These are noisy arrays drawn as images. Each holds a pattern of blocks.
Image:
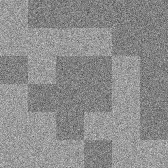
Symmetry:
mirrored about the diagonal from the bottom left
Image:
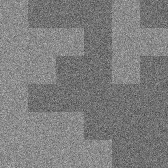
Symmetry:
no symmetry
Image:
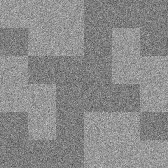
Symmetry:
the same after a half turn
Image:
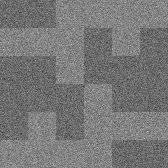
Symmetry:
the same after a half turn
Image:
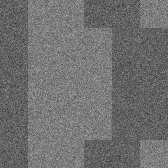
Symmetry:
top and bottom mirror each other
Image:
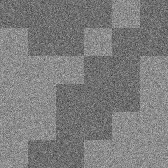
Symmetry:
no symmetry
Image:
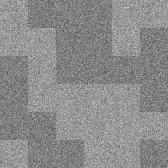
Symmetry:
no symmetry
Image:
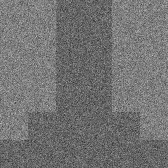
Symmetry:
left and right mirror each other
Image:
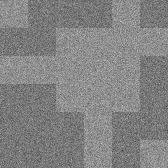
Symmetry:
mirrored about the diagonal from the bottom left
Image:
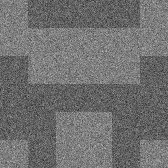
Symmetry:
left and right mirror each other
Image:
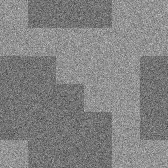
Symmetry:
mirrored about the diagonal from the bottom left
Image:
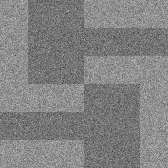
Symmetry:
the same after a half turn
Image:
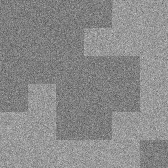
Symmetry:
mirrored about the diagonal from the top left
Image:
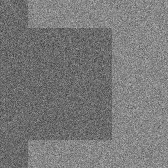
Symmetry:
top and bottom mirror each other
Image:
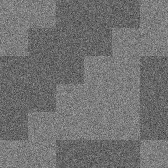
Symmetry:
mirrored about the diagonal from the top left
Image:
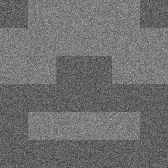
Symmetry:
left and right mirror each other
